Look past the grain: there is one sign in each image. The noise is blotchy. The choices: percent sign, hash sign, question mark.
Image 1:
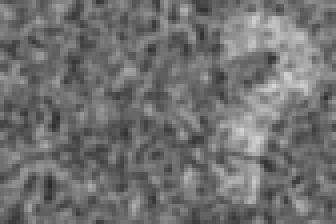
question mark
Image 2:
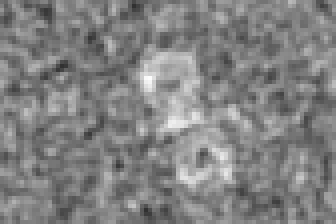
percent sign
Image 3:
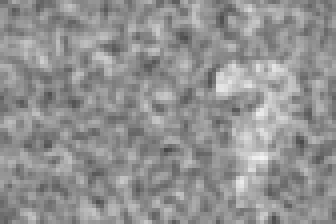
question mark
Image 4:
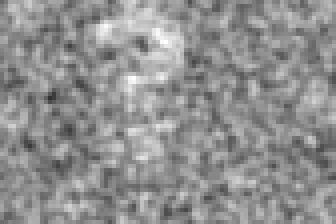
question mark
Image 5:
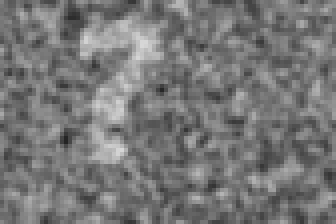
question mark
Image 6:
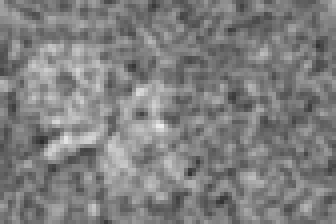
percent sign
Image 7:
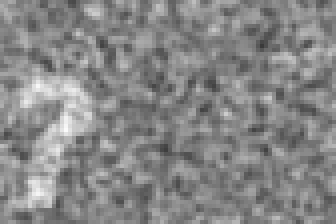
question mark
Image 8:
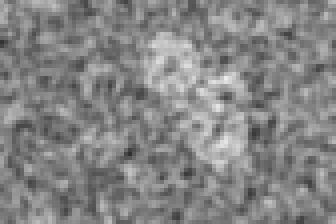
percent sign
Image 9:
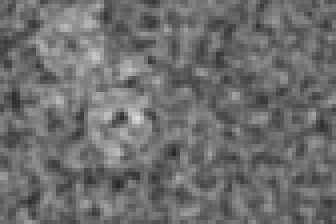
percent sign
